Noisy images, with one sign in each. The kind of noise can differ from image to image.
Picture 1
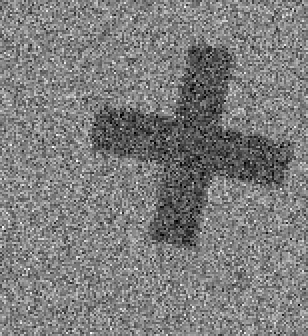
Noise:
independent entries
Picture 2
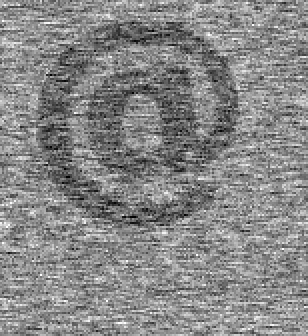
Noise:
streaked along the rows
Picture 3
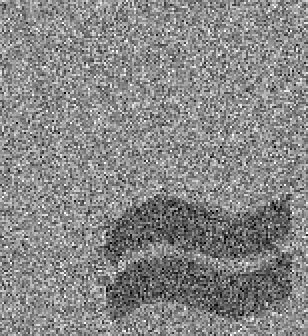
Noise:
low rank plus noise
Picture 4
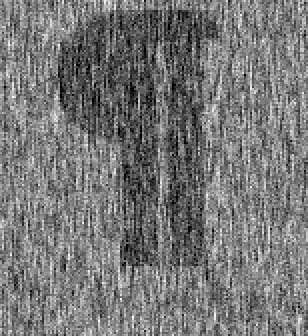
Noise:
streaked along the columns
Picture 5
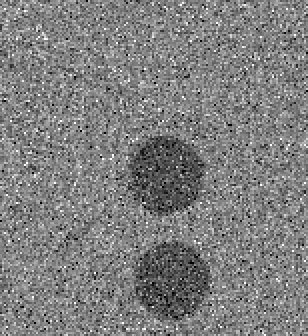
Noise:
heavy tails
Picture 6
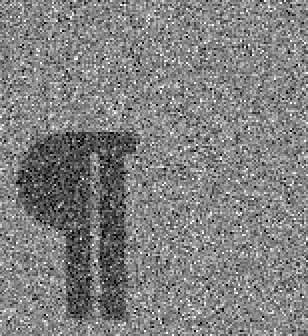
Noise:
heavy tails
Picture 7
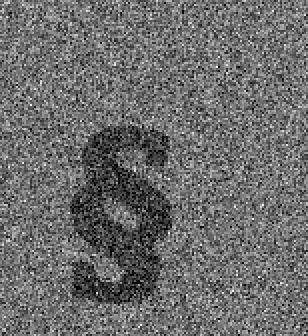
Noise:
independent entries
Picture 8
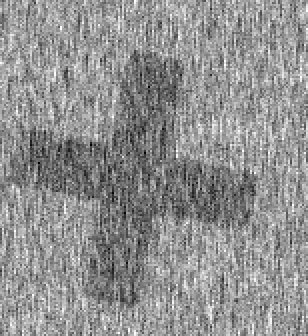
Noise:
streaked along the columns
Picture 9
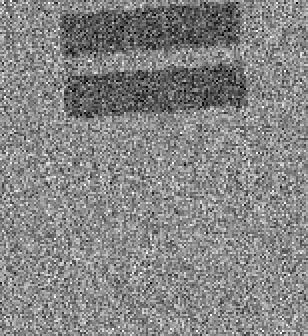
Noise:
low rank plus noise
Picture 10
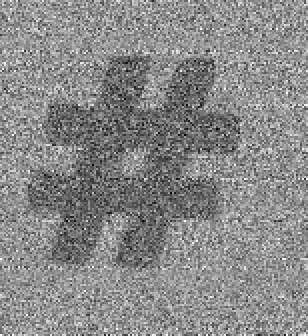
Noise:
rows of uneven size
